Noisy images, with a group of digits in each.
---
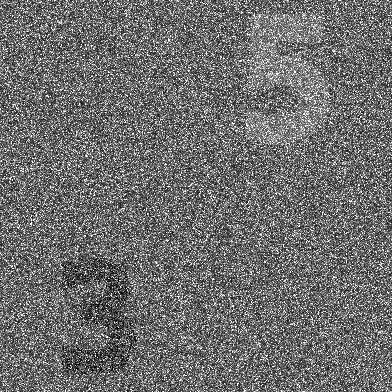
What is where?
top right: light 5; bottom left: dark 3
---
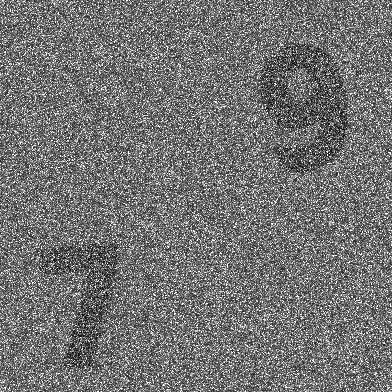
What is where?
top right: dark 9; bottom left: dark 7
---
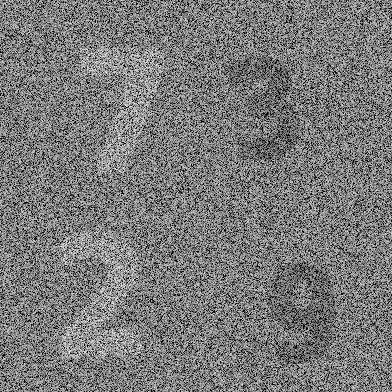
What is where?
top left: light 7; top right: dark 3; bottom left: light 2; bottom right: dark 9
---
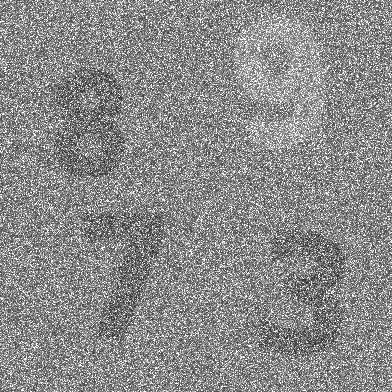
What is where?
top left: dark 8; top right: light 9; bottom left: dark 7; bottom right: dark 3
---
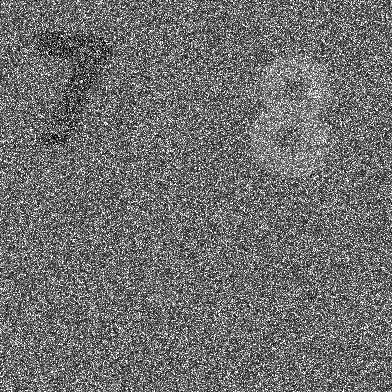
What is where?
top left: dark 7; top right: light 8
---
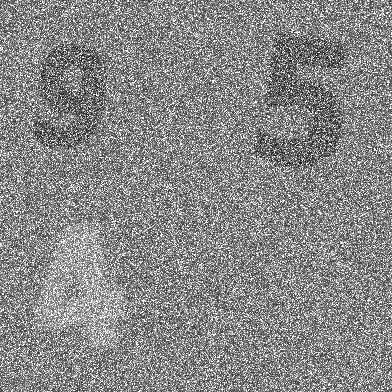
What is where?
top left: dark 9; top right: dark 5; bottom left: light 4
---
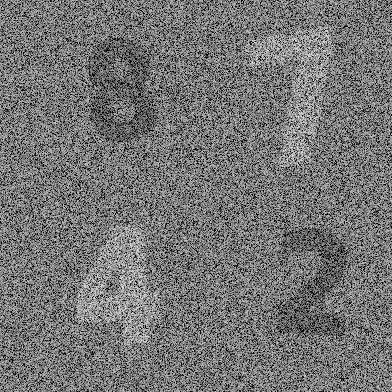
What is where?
top left: dark 8; top right: light 7; bottom left: light 4; bottom right: dark 2
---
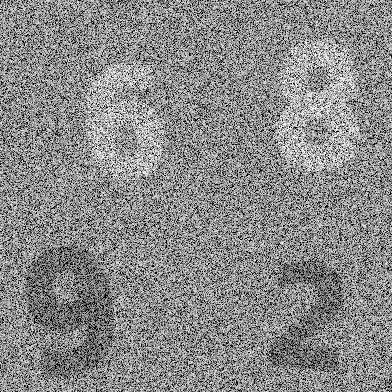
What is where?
top left: light 6; top right: light 8; bottom left: dark 9; bottom right: dark 2
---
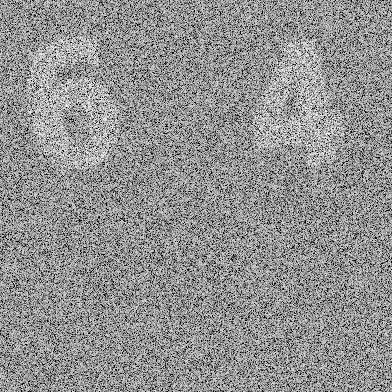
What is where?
top left: light 6; top right: light 4
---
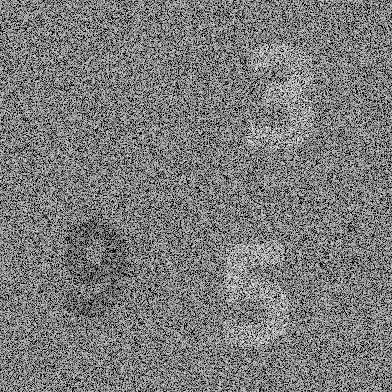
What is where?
top right: light 3; bottom left: dark 9; bottom right: light 5
